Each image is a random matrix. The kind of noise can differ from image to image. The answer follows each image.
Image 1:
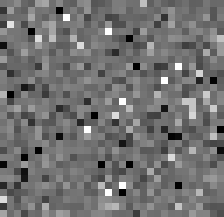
heavy tails
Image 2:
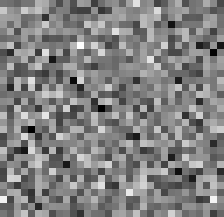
independent entries
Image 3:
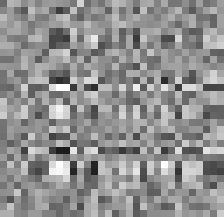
low rank plus noise
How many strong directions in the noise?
one
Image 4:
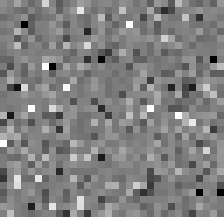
heavy tails
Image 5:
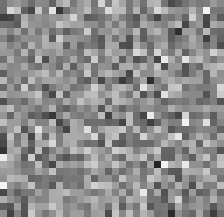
low rank plus noise
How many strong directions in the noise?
five to eight
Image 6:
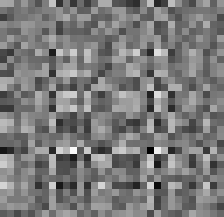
low rank plus noise
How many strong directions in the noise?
one
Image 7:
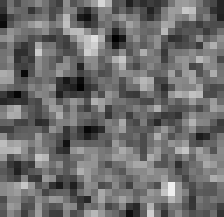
blotchy
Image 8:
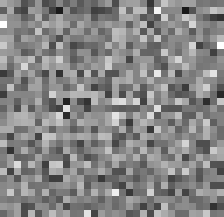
low rank plus noise
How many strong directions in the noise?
five to eight
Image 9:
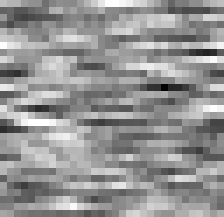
streaked along the rows
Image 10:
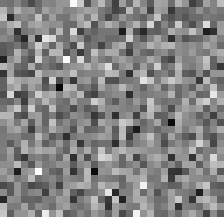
independent entries
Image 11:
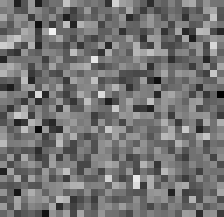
independent entries
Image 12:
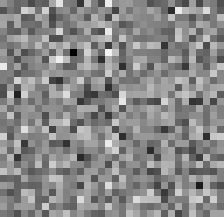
low rank plus noise
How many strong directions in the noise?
three or four
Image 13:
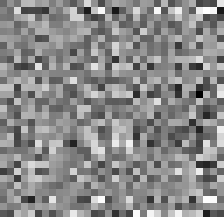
low rank plus noise
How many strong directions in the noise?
two
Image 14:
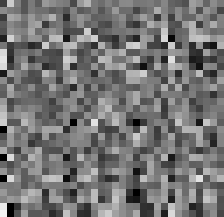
low rank plus noise
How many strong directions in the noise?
two
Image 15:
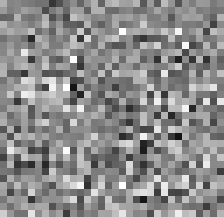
low rank plus noise
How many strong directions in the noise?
five to eight
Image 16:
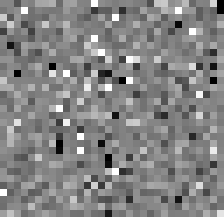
heavy tails
